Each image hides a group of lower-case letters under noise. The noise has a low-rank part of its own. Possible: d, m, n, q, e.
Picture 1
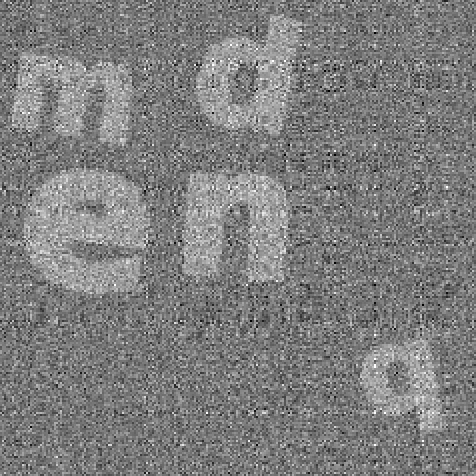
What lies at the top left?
m
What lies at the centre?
n
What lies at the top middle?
d
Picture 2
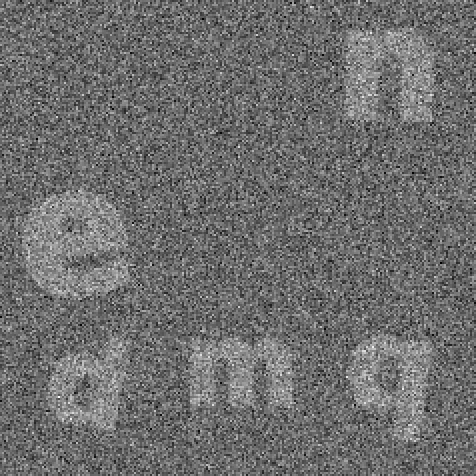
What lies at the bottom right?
q
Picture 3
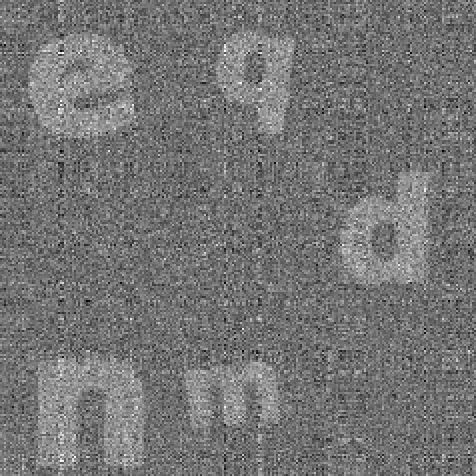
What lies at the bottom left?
n
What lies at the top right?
nothing
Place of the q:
top middle
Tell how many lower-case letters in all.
5
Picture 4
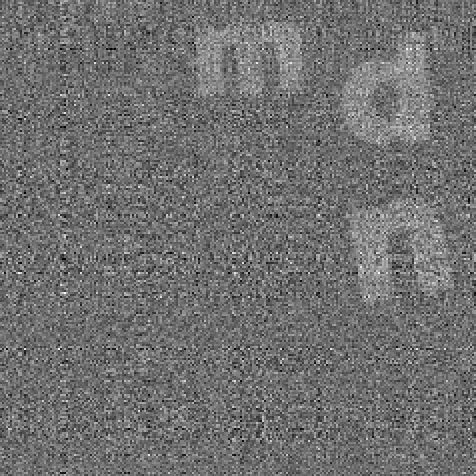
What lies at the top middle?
m
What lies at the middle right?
n
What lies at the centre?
nothing
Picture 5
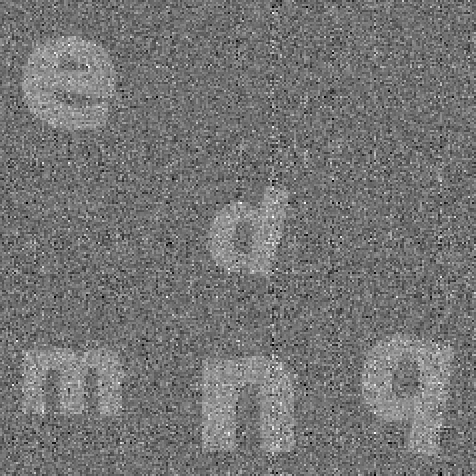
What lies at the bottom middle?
n
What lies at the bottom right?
q
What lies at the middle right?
nothing
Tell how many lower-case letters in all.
5
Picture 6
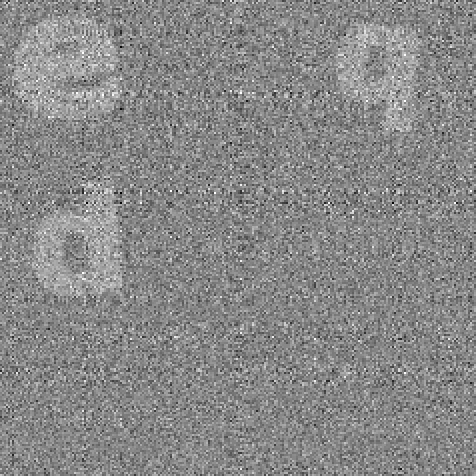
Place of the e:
top left
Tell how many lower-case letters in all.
3
